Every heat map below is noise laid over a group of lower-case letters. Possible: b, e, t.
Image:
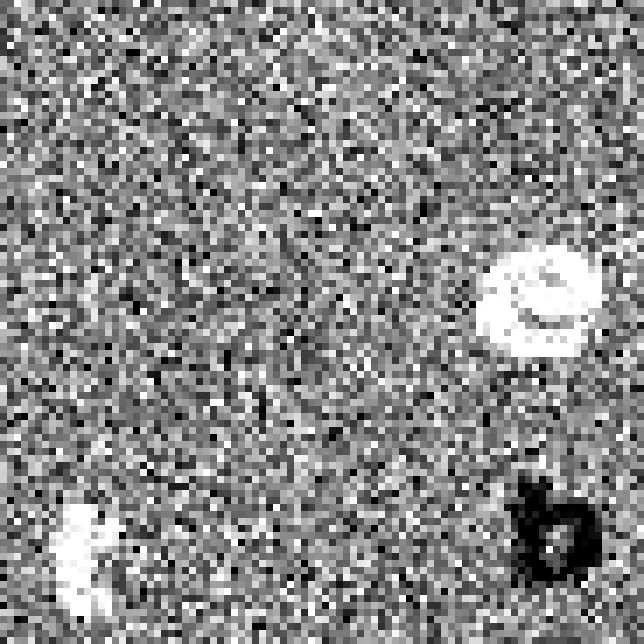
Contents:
middle right: light e; bottom left: light t; bottom right: dark b
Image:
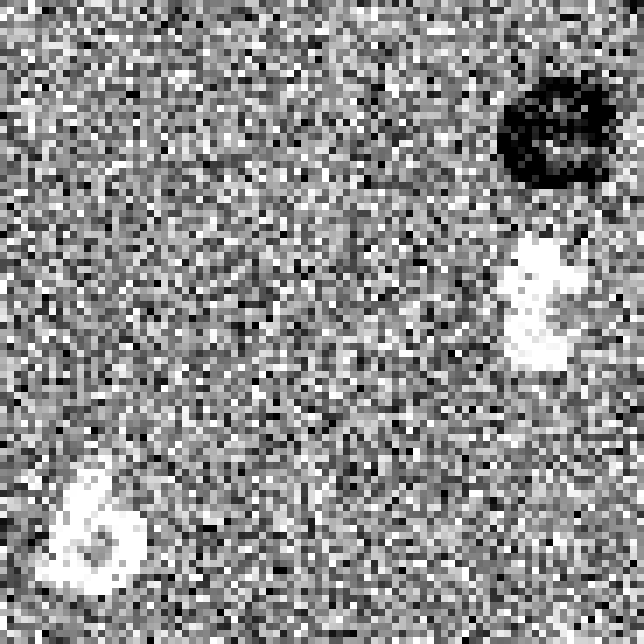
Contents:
top right: dark e; middle right: light t; bottom left: light b
